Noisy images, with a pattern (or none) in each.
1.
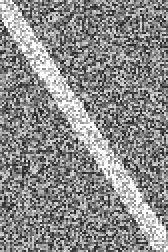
a diagonal band
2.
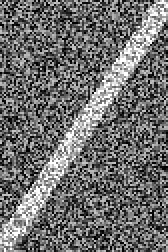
a diagonal band
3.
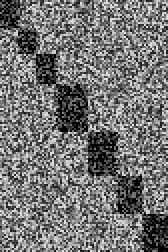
blocks along the diagonal
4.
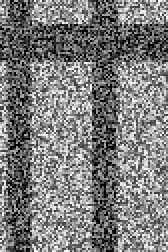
bands of rows crossing bands of columns
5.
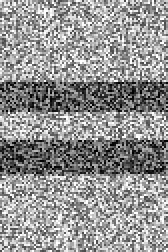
bands of rows
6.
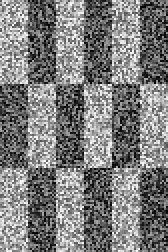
a checkerboard
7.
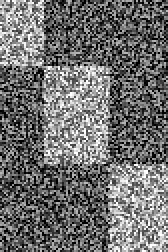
blocks along the diagonal
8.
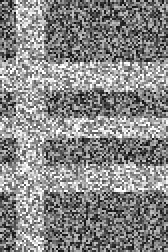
bands of rows crossing bands of columns
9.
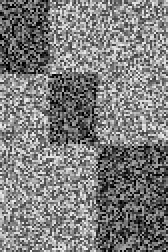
blocks along the diagonal
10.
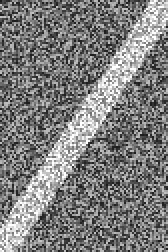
a diagonal band
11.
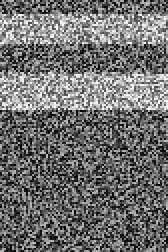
bands of rows
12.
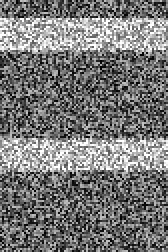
bands of rows
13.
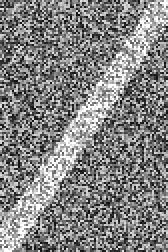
a diagonal band
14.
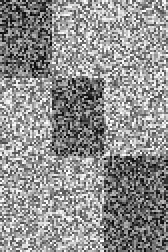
blocks along the diagonal
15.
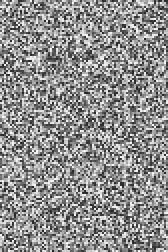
only noise
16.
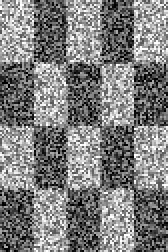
a checkerboard
